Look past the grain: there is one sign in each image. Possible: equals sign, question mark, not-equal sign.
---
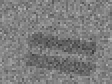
equals sign
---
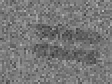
equals sign
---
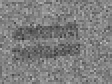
equals sign
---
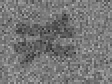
not-equal sign
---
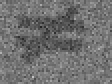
not-equal sign
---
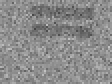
equals sign
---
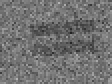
equals sign
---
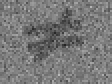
not-equal sign
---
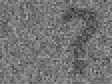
question mark
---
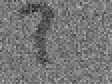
question mark
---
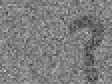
question mark
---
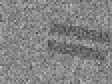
equals sign
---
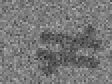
not-equal sign
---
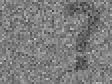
question mark
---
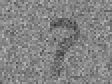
question mark
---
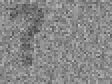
question mark
